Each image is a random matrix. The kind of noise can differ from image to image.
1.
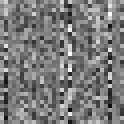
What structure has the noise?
columns of uneven size
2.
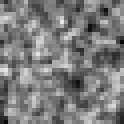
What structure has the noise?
blotchy
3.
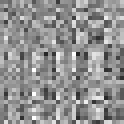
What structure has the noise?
low rank plus noise
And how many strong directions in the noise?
one
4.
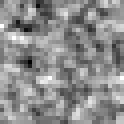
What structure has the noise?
blotchy
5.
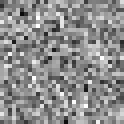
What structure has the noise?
independent entries
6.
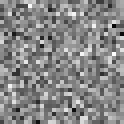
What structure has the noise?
independent entries
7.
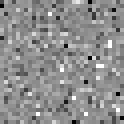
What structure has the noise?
heavy tails
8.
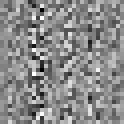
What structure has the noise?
columns of uneven size
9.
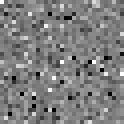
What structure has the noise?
heavy tails
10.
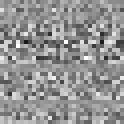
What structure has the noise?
rows of uneven size
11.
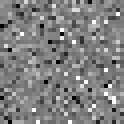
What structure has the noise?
heavy tails
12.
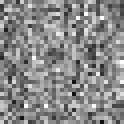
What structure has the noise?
low rank plus noise
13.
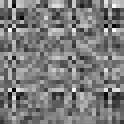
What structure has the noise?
low rank plus noise
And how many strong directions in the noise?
one
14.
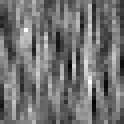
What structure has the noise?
streaked along the columns
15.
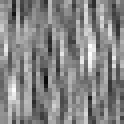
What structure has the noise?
streaked along the columns
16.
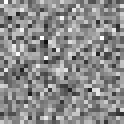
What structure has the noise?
independent entries
